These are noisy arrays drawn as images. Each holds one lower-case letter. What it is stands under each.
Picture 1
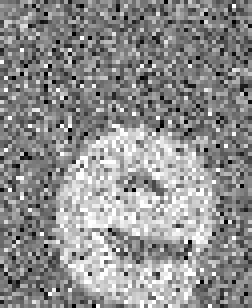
e
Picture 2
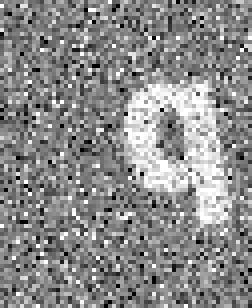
q
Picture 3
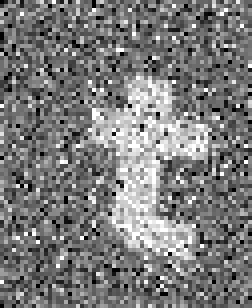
t
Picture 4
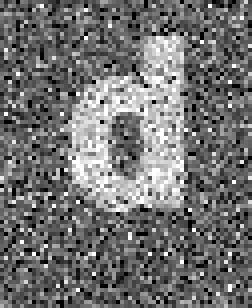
d
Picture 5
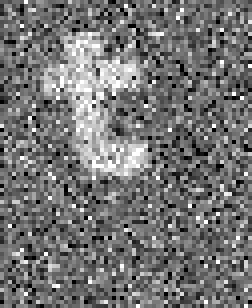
t
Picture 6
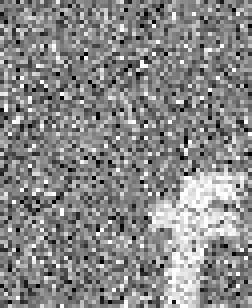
f
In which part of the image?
bottom right
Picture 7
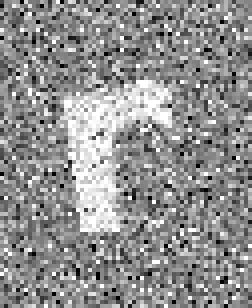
r
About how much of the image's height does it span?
half
